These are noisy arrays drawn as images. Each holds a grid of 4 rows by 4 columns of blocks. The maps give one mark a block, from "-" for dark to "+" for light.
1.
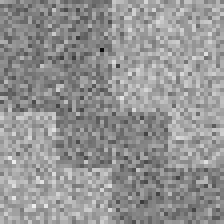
- - + +
- - + +
+ - - +
+ + - -
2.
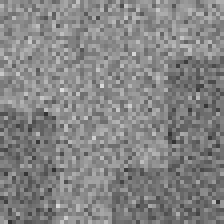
+ + + +
+ + + -
- + + -
- + - -
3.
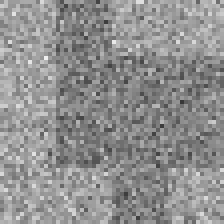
+ - + +
+ - - -
+ - - -
+ + - +
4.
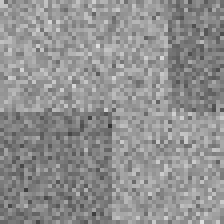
+ + + -
+ + + -
- - + +
- - + +
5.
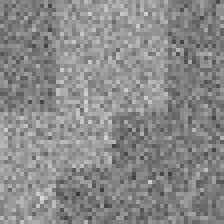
- + + -
- + + -
+ + - -
+ - - -
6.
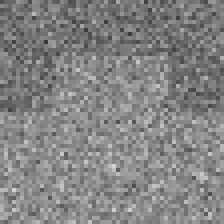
- - - -
- + + -
+ + + +
+ + + +
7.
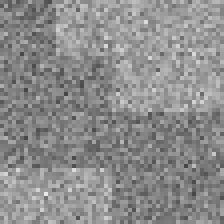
- + + +
- - + +
- - - -
+ + - -
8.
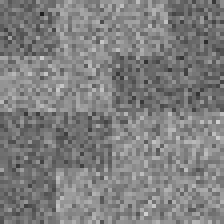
- + + -
+ + - -
- - + +
- + + +
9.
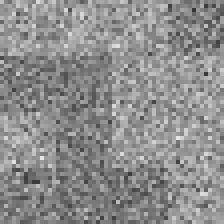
+ + + -
- - + +
+ - + +
- - - +
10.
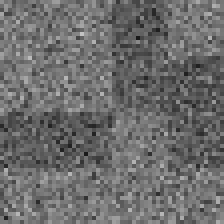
+ + - +
+ + - -
- - + -
+ + + +
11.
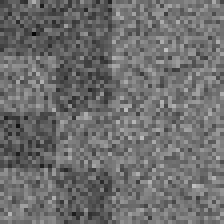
- - + +
+ - + +
- + + +
+ - + +
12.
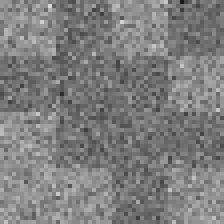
+ - + -
- - - +
+ - - -
+ + - +
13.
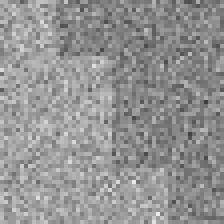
+ - - -
+ + - -
+ + - -
+ + + -
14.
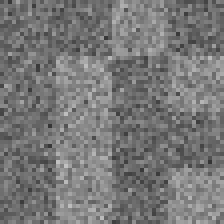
- - + -
- + - +
- + - -
- + - +
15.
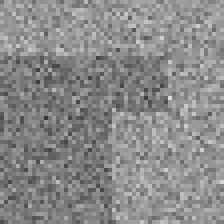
+ + + +
- - - +
- - + +
- - + +
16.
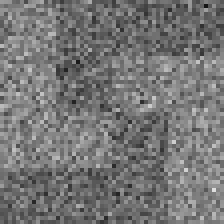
+ - - -
+ - + +
+ + - +
- - - +
